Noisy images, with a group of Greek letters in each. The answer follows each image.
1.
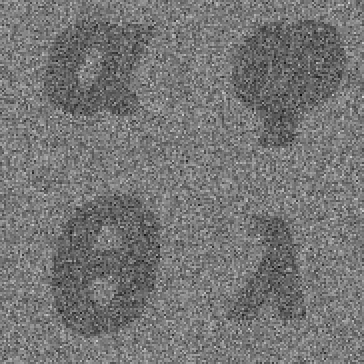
top left: alpha; top right: phi; bottom left: theta; bottom right: lambda
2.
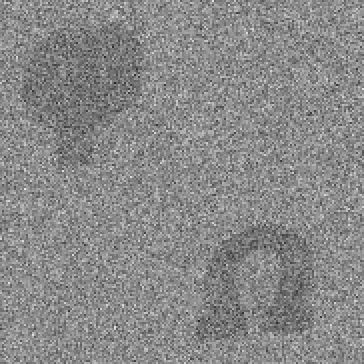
top left: phi; bottom right: omega
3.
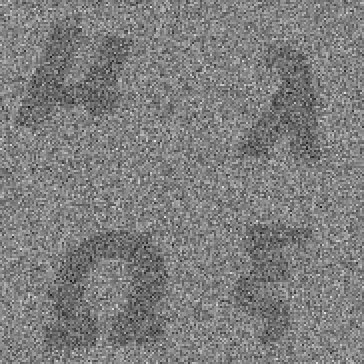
top left: mu; top right: lambda; bottom left: omega; bottom right: xi
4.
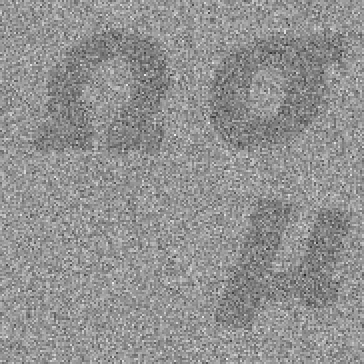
top left: omega; top right: sigma; bottom right: mu
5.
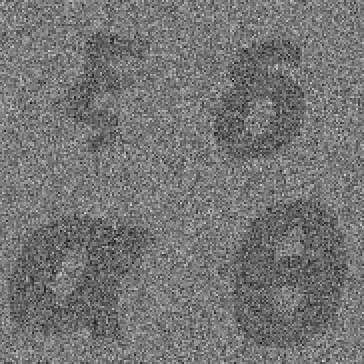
top left: xi; top right: delta; bottom left: alpha; bottom right: theta
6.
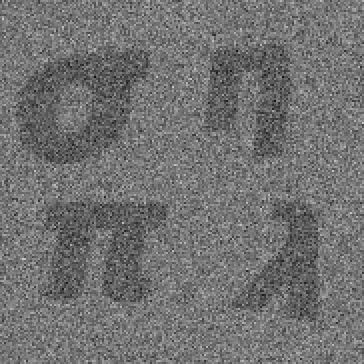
top left: sigma; top right: eta; bottom left: pi; bottom right: lambda
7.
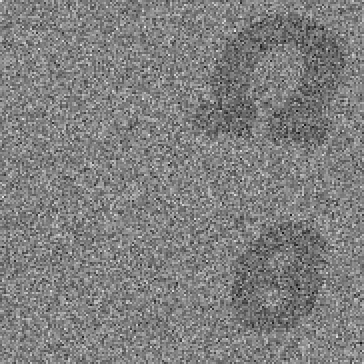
top right: omega; bottom right: theta
